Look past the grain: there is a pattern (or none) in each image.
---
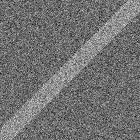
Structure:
a diagonal band
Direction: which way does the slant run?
bottom left to top right
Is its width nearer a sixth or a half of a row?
a sixth
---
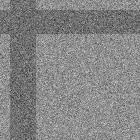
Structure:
bands of rows crossing bands of columns
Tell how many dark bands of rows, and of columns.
1 and 1
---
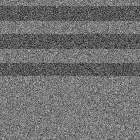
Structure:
bands of rows
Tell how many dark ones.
3
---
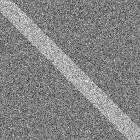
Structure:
a diagonal band
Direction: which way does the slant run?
top left to bottom right
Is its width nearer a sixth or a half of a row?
a sixth
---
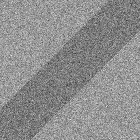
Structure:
a diagonal band
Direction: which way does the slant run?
bottom left to top right
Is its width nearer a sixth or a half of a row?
a half
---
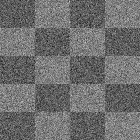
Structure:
a checkerboard
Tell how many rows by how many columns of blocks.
5 by 4
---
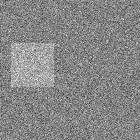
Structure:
one block
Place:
middle left
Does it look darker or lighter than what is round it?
lighter
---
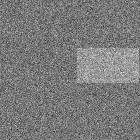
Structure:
one block
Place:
middle right
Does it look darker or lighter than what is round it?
lighter
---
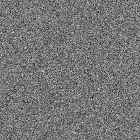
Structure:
only noise
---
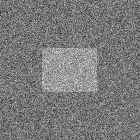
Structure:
one block
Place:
centre
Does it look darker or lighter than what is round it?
lighter
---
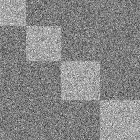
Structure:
blocks along the diagonal
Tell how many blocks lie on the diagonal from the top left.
4
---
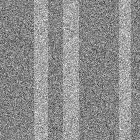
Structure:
bands of columns
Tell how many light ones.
3
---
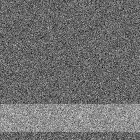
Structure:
one band of rows
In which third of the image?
bottom
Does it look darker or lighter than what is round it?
lighter
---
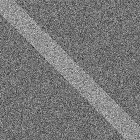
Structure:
a diagonal band
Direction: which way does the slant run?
top left to bottom right
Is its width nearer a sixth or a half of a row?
a sixth
